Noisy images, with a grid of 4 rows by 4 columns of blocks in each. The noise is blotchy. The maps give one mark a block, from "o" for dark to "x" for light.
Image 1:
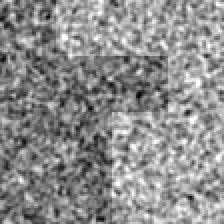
o x x x
o o o x
o o x x
o o x x
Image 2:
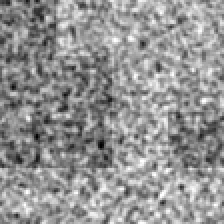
o x x x
o o x x
o o x o
x x x x
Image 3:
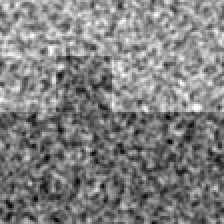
x x x x
x o x x
o o o o
o o o o
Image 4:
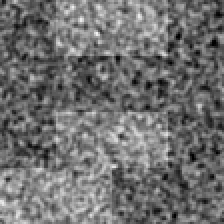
o x x o
o o o o
o x x o
x x o o
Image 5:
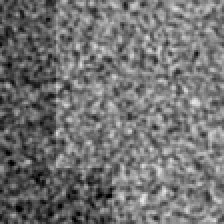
o x x x
o x x x
o x x x
o o x x
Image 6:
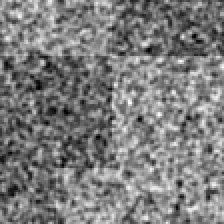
x x o o
o o x x
o o x x
o x x x
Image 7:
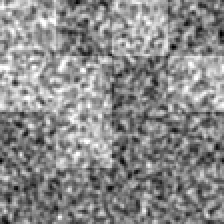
x o x o
x x o x
o x o o
o o o o
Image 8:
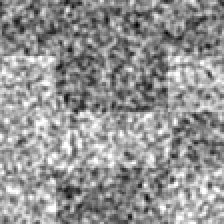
o o o o
x o o x
x x x o
x o o x
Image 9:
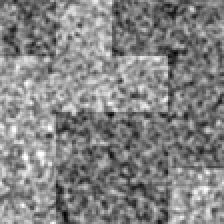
o x o o
x x x o
x o o o
x o o x
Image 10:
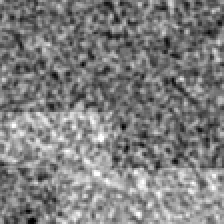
o o o o
o o o o
x x o o
o x x x
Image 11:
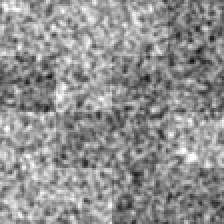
x x x o
o x o o
x o o x
x x o o
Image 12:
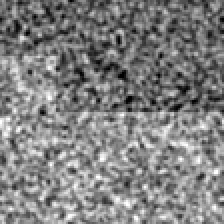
o o o o
x o o o
x x x x
x x x x
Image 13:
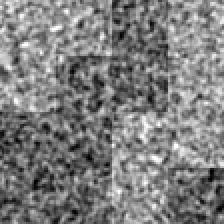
x x o x
x o o x
o o x x
o o x o
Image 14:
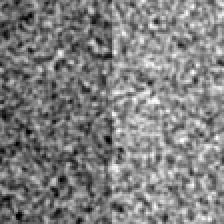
o o x x
o o x x
o o x x
o o x x
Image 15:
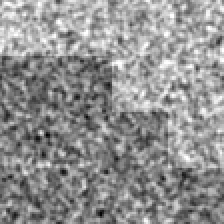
x x x x
o o x x
o o o x
o o o o
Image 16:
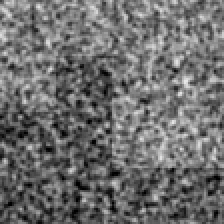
x x x x
x o x x
o o x x
o o o o
